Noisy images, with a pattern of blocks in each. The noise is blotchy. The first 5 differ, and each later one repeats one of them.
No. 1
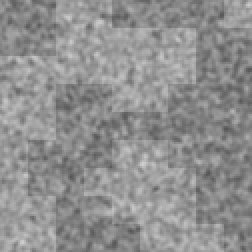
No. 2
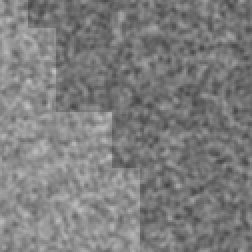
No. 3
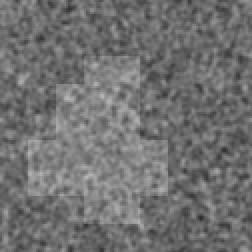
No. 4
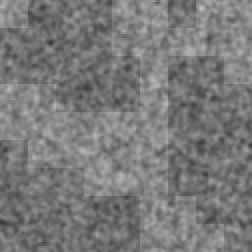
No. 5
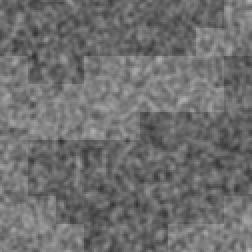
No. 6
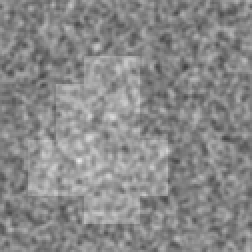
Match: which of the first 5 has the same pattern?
3
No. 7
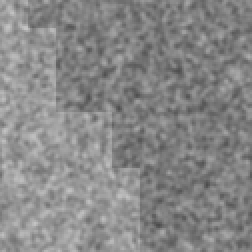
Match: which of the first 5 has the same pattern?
2
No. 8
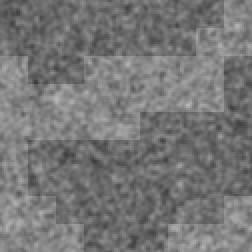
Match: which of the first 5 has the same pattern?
5
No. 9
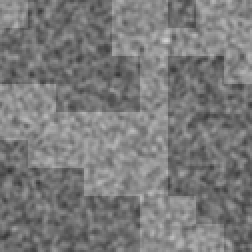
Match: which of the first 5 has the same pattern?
4
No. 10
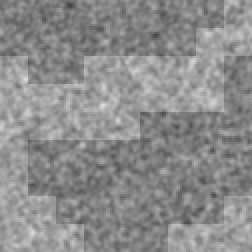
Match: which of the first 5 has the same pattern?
5
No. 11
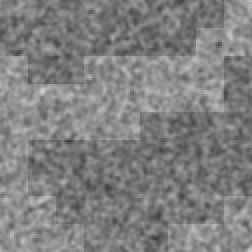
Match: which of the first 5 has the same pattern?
5
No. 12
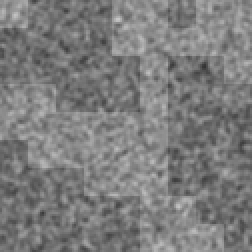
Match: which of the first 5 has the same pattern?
4
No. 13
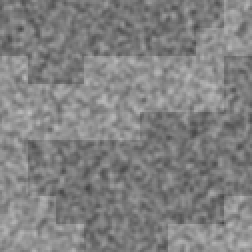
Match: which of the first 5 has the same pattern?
5
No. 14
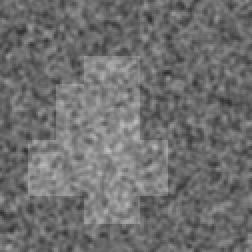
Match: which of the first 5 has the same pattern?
3
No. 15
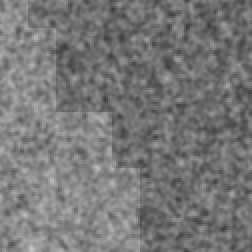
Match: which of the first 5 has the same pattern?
2
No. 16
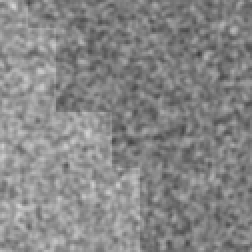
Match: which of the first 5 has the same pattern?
2
